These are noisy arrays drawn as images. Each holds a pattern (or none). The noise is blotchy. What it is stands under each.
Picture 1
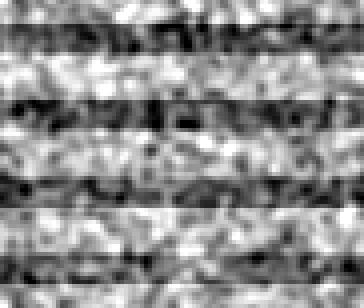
horizontal stripes
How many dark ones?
4
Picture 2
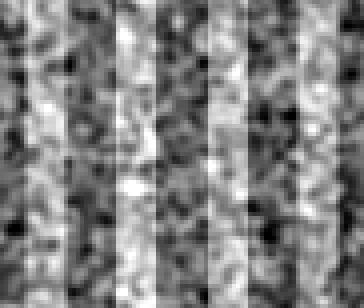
vertical stripes
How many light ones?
4
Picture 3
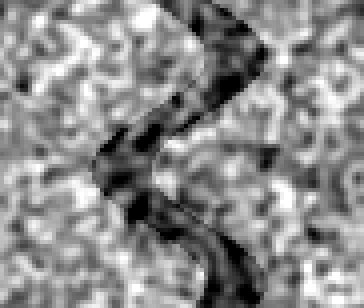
a wavy band
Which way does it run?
top to bottom
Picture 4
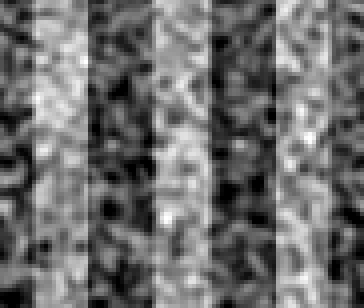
vertical stripes
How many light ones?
3
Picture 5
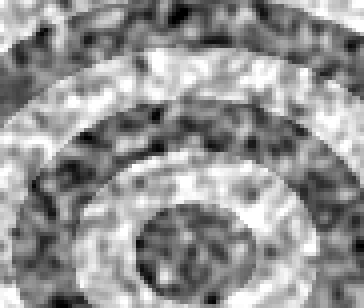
rings round one point
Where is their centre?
bottom middle
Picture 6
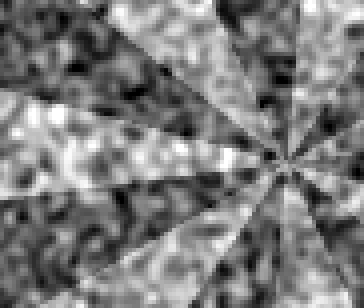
spokes from one point
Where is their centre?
middle right
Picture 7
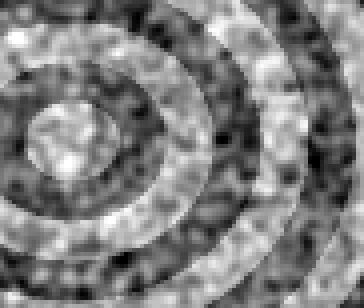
rings round one point
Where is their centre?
middle left
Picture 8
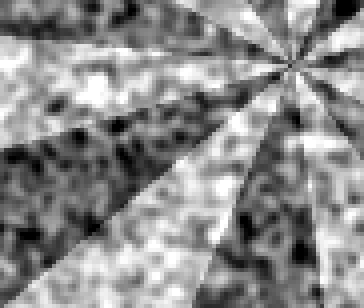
spokes from one point
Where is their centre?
top right
